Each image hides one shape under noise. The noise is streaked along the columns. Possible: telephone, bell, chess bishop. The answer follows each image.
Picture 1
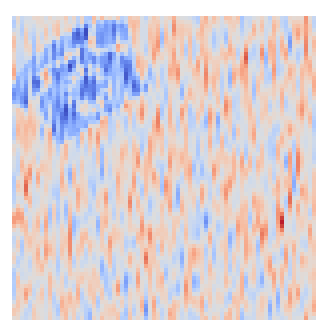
telephone
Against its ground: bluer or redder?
bluer
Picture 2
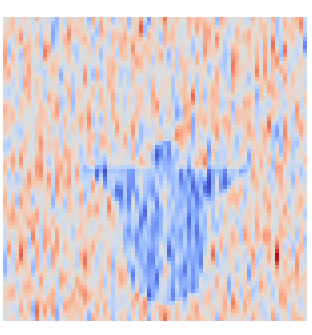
bell
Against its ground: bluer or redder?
bluer
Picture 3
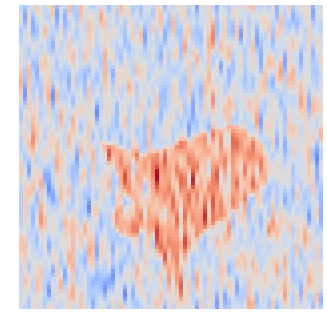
bell
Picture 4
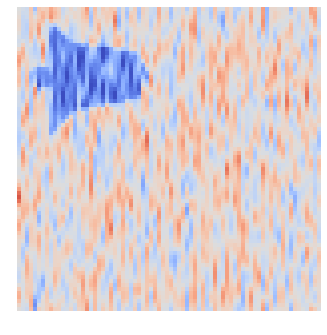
bell
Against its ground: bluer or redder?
bluer
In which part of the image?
top left
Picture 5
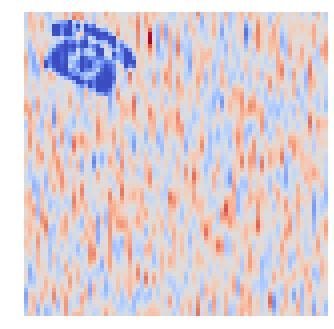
telephone
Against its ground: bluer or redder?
bluer
